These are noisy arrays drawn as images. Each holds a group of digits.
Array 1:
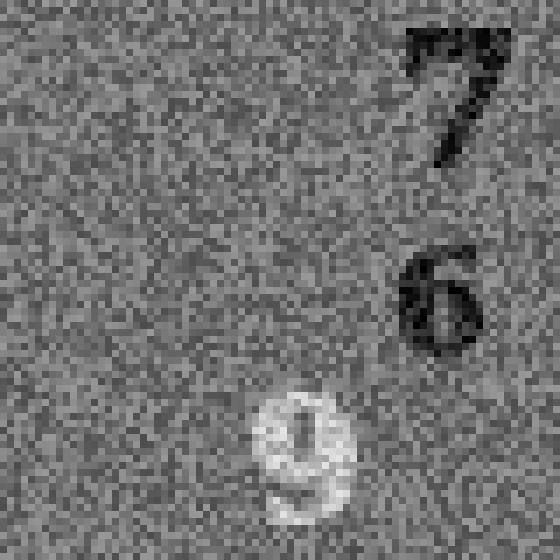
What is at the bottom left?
nothing
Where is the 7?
top right
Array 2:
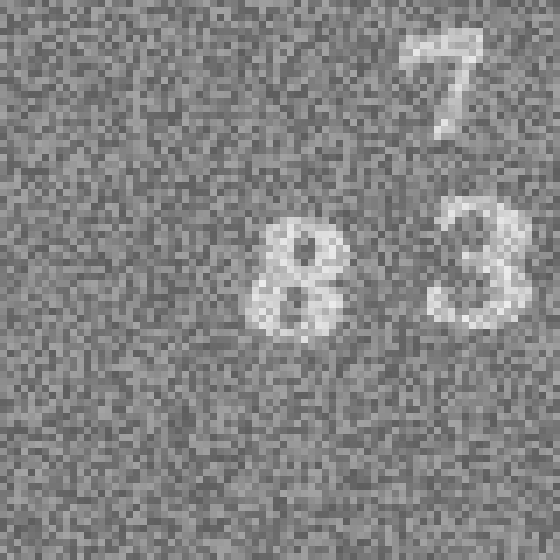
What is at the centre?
8
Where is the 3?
middle right
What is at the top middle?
nothing
